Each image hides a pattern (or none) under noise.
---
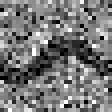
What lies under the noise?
a wavy band
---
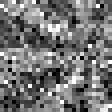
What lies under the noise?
spokes from one point
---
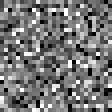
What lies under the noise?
only noise
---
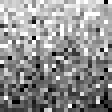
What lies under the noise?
a smooth slope
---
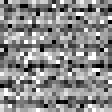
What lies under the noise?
horizontal stripes
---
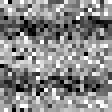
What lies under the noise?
horizontal stripes
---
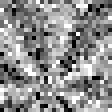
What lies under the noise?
spokes from one point
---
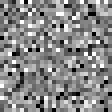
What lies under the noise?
only noise
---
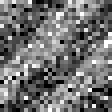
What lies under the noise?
diagonal stripes
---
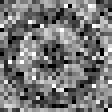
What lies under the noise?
rings round one point
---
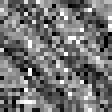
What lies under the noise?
diagonal stripes
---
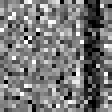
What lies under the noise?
one vertical stripe
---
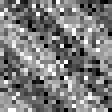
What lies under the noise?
diagonal stripes
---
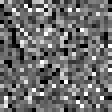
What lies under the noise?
only noise
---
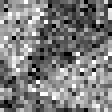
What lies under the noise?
spokes from one point
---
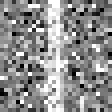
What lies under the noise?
one vertical stripe
